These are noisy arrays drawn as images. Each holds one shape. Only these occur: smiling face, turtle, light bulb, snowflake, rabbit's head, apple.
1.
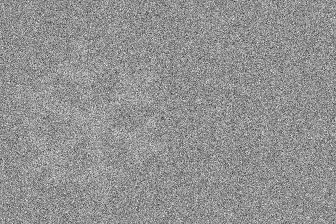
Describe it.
light snowflake
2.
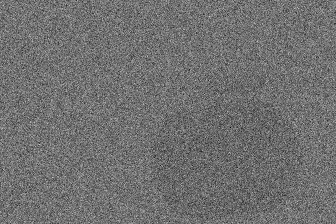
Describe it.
dark apple
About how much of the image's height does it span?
two thirds
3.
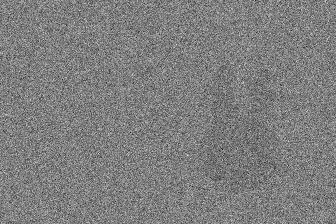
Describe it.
dark rabbit's head
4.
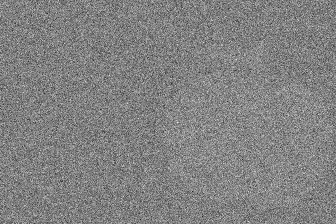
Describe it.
light apple
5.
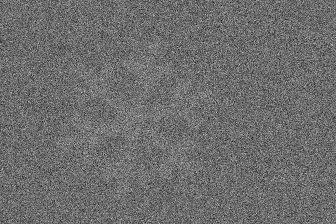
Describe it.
light snowflake
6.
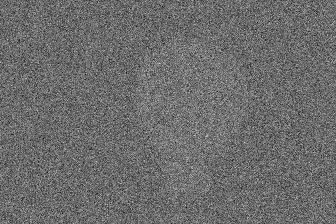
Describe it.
light light bulb
